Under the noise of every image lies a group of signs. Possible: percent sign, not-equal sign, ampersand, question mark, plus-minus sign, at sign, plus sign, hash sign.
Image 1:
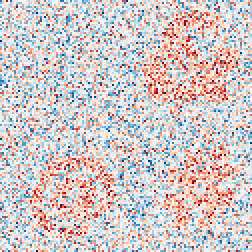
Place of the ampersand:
top right
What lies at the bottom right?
hash sign
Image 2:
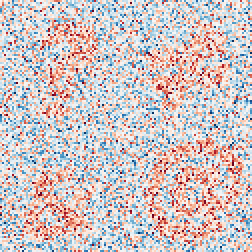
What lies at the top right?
not-equal sign
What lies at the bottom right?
at sign
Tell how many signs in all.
4
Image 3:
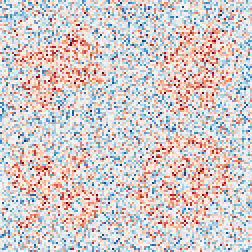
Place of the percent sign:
bottom left
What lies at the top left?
not-equal sign
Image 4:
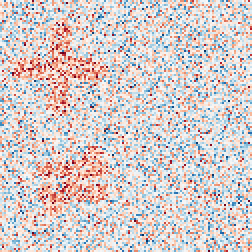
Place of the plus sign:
top left
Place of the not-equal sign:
bottom left
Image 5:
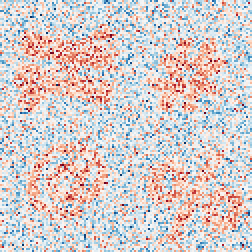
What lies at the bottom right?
percent sign
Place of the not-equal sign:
top left
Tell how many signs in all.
4
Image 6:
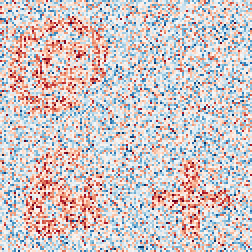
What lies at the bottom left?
ampersand
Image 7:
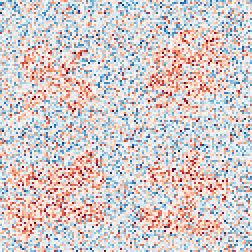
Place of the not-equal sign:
bottom left
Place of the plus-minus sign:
bottom right
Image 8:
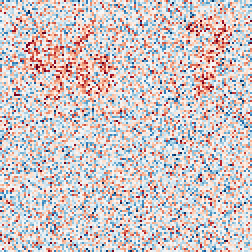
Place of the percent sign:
top left
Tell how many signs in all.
2
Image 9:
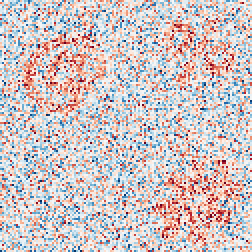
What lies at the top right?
percent sign
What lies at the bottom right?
hash sign
